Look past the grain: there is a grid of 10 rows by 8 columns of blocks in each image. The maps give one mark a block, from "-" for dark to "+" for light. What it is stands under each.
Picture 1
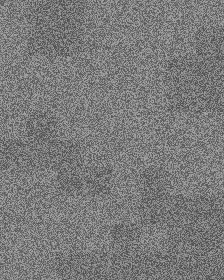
+--+++++
+--++++-
++++++--
++++++--
+-++++++
---+++++
++--+-++
+++++---
++++-+--
++------
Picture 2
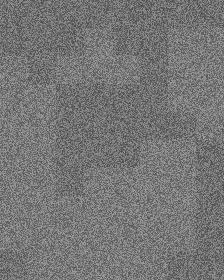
--------
---+--++
+-+++-++
++----++
++-----+
++---++-
++-++++-
+++++++-
+++++++-
-+++++--
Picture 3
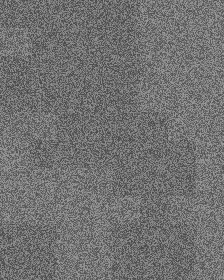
-----+++
+----+++
-----+++
-----+++
++----++
+------+
++++---+
+++++-++
--++---+
--++---+
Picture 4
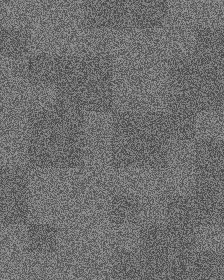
+++---++
-++++++-
+---++--
++--++--
+--+---+
+--+--+-
-++++++-
-+++-+--
+-+++--+
++++----
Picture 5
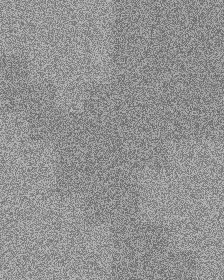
++++----
++++----
-+++----
--+-----
+-------
++----++
++---+++
+++--+++
++++--++
++++---+
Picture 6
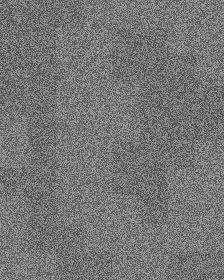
---+++++
--++--++
--++---+
--+++---
+-+++---
+-++---+
--++--++
+-+++-++
+--+++++
++--++--
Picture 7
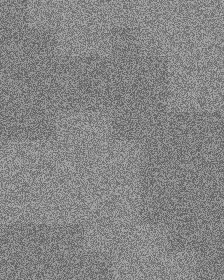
-+++++++
--++-+++
------++
------++
--++----
+++++---
+++++---
+++++---
---+++--
----+++-
